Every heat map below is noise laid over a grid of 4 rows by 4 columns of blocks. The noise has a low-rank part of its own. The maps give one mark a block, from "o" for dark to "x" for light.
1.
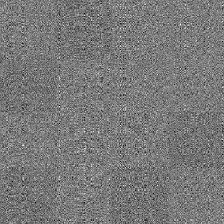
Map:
x o x x
o x x x
x x x o
o x o x
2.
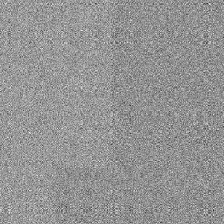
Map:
x x o o
x x o o
x x o o
x o o o
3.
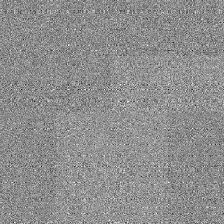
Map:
o o o o
o o x x
o x x o
o x x o
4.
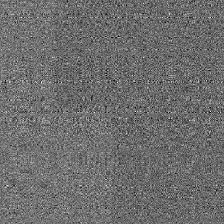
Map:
x o o o
x o o o
x x o o
x x o o
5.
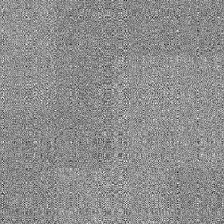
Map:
x o o o
x o x x
o o x x
o x x o
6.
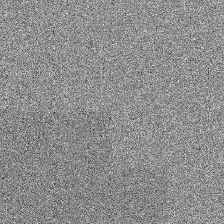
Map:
x x x x
x x x x
o o x x
o o o x
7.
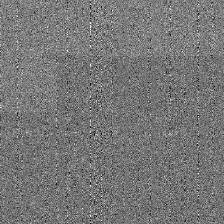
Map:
x x x x
x o o o
o o o o
o o o o
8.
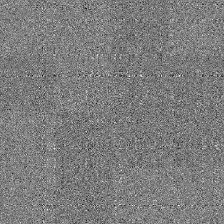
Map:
x x o x
o x o o
x o o o
x o x x
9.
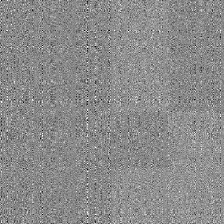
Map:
o o x o
o o x o
o o o x
o o x x
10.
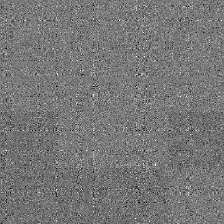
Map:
x x x x
x x x x
o x x o
o o o x
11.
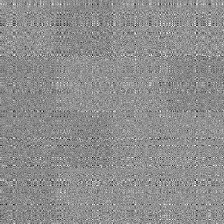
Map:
x o x x
o x x o
o o x x
o x x x
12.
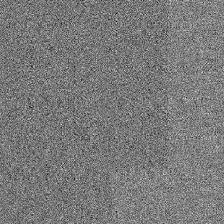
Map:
o o o x
o o o x
o o o x
o o x x
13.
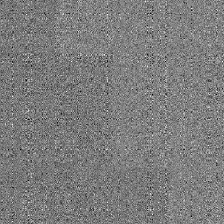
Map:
o x x x
o o x x
o o x x
o o o x
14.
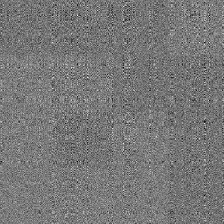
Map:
o o o x
x x o o
x o x o
x x x o
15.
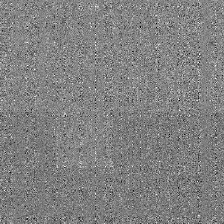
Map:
x x x x
x x x x
o x o o
o o o o
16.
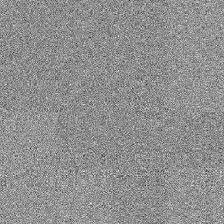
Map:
o o o x
o o o x
x o o o
x x o x
